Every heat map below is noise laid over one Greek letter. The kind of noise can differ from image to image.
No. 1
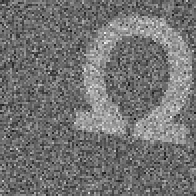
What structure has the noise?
independent entries
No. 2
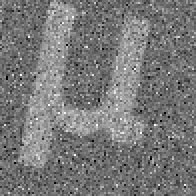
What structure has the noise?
heavy tails
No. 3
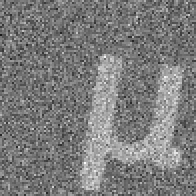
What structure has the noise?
independent entries
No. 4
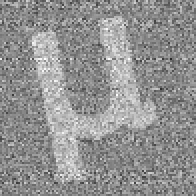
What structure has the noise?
rows of uneven size
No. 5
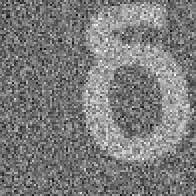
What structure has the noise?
low rank plus noise
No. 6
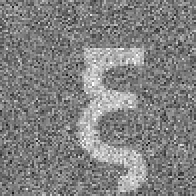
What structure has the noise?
low rank plus noise
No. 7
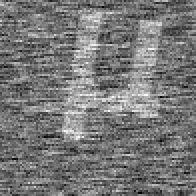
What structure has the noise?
streaked along the rows
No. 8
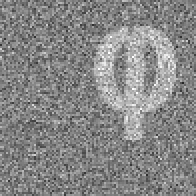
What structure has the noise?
low rank plus noise
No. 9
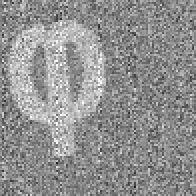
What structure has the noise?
columns of uneven size
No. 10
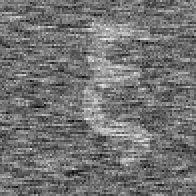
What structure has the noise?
streaked along the rows
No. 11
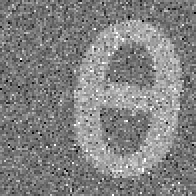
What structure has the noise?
heavy tails
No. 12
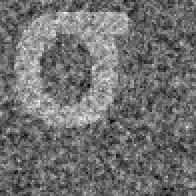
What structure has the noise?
blotchy
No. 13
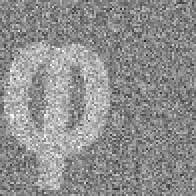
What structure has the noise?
low rank plus noise
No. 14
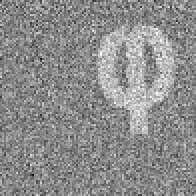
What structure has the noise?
low rank plus noise
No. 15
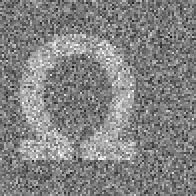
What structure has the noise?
independent entries
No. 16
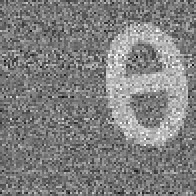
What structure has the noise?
rows of uneven size
